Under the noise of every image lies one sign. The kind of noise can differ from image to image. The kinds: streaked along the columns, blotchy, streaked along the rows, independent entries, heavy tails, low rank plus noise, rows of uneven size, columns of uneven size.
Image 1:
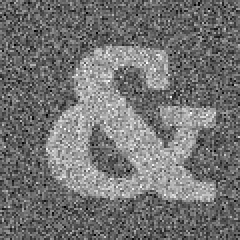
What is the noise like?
independent entries
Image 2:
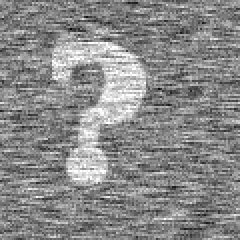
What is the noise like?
streaked along the rows
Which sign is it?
question mark
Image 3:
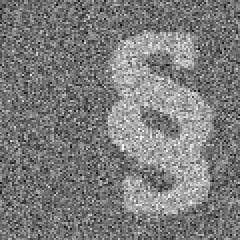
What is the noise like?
independent entries
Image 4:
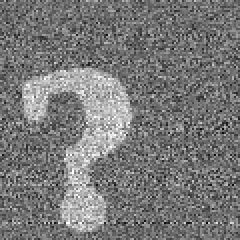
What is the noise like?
rows of uneven size
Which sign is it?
question mark
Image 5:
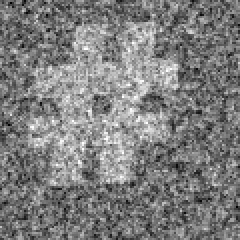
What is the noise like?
blotchy
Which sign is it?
hash sign
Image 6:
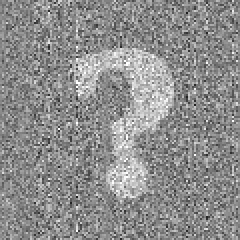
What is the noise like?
columns of uneven size
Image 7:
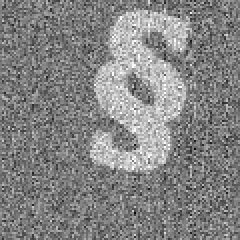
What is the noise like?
columns of uneven size
